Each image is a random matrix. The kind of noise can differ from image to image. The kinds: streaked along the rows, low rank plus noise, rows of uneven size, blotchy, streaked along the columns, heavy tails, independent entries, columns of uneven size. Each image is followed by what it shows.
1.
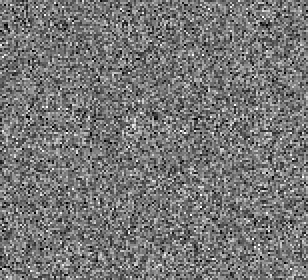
low rank plus noise
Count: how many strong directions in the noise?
one
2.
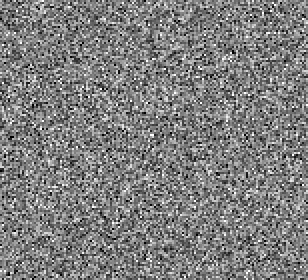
independent entries
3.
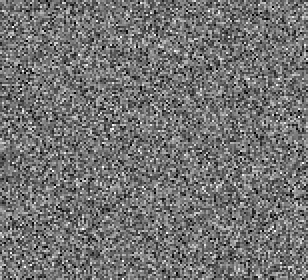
independent entries
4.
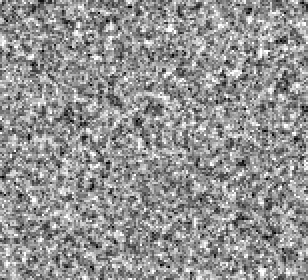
blotchy
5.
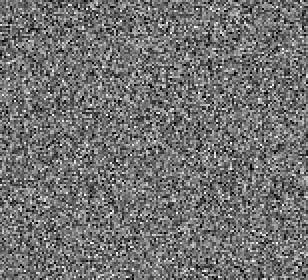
independent entries
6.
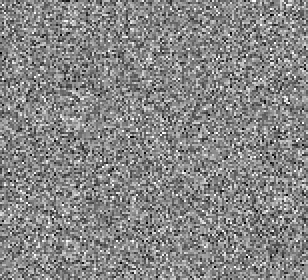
low rank plus noise
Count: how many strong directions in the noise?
three or four
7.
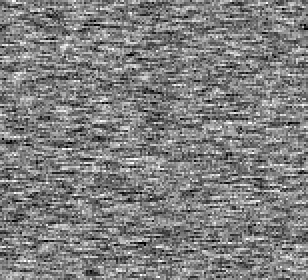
streaked along the rows
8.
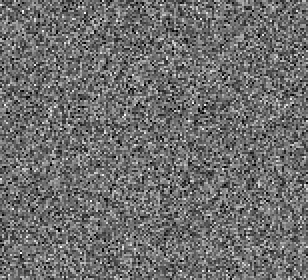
independent entries
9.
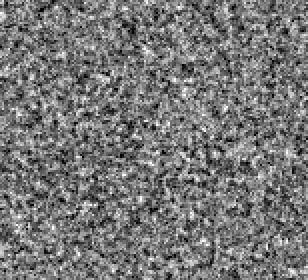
blotchy
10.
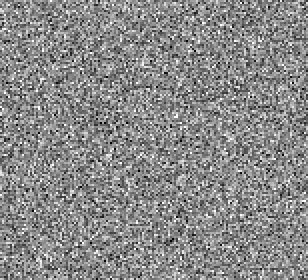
independent entries
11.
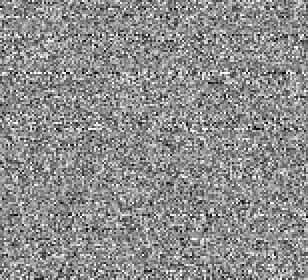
rows of uneven size
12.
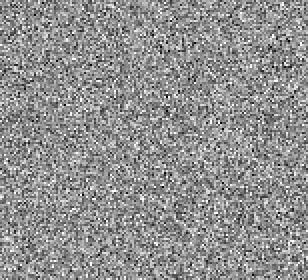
independent entries
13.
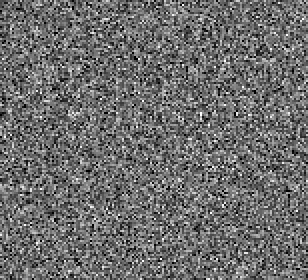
low rank plus noise
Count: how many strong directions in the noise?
one
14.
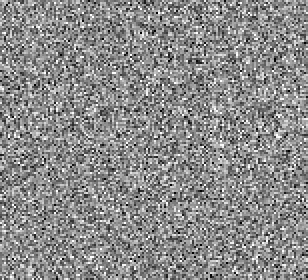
low rank plus noise
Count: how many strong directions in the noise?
two
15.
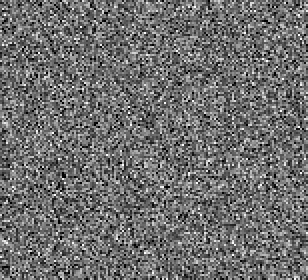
low rank plus noise
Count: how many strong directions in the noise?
three or four
